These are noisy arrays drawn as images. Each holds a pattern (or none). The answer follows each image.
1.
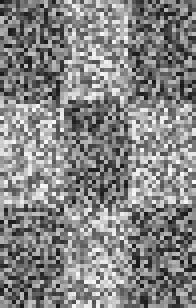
a checkerboard
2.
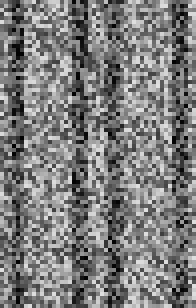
bands of columns
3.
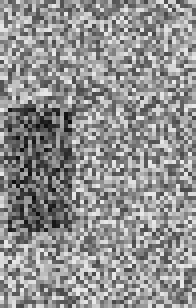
one block
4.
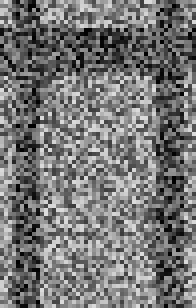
bands of rows crossing bands of columns
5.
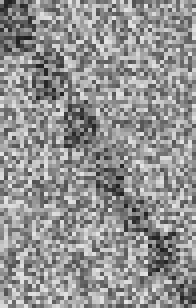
blocks along the diagonal
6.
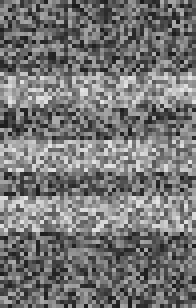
bands of rows
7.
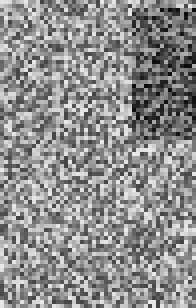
one block
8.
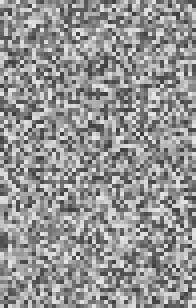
only noise
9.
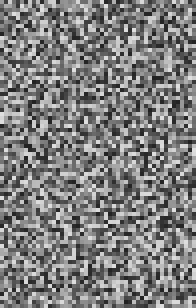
only noise
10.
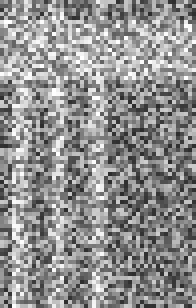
bands of rows crossing bands of columns
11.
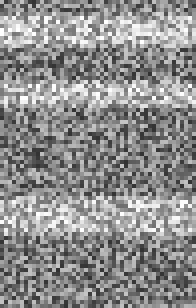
bands of rows
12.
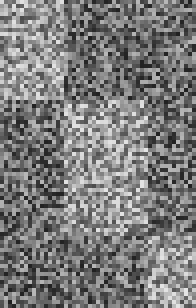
blocks along the diagonal
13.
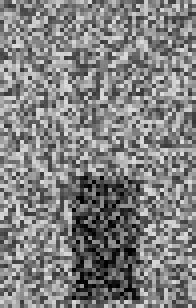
one block
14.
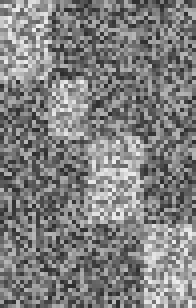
blocks along the diagonal
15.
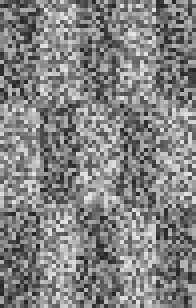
a checkerboard
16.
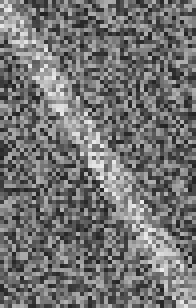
a diagonal band
